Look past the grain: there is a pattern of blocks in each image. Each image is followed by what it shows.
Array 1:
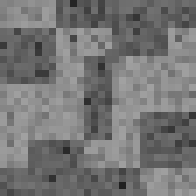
the same after a half turn
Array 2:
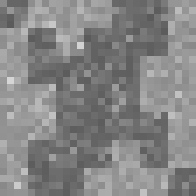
the same after a half turn
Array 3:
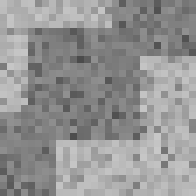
mirrored about the diagonal from the top left
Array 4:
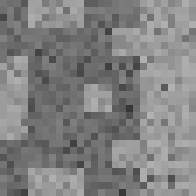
top and bottom mirror each other
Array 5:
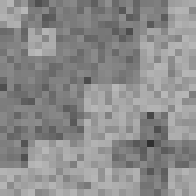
mirrored about the diagonal from the top left
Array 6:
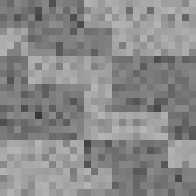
the same after a half turn
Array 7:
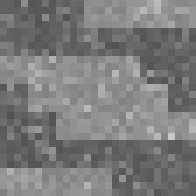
the same after a half turn
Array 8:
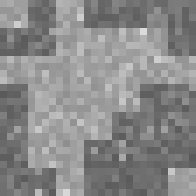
mirrored about the diagonal from the top left
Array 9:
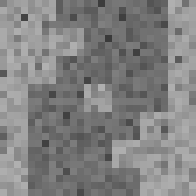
the same after a half turn
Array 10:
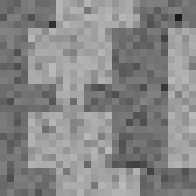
top and bottom mirror each other
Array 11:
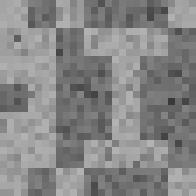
top and bottom mirror each other
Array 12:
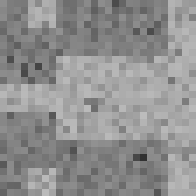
top and bottom mirror each other
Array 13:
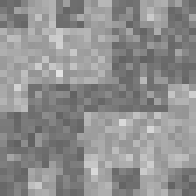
the same after a half turn
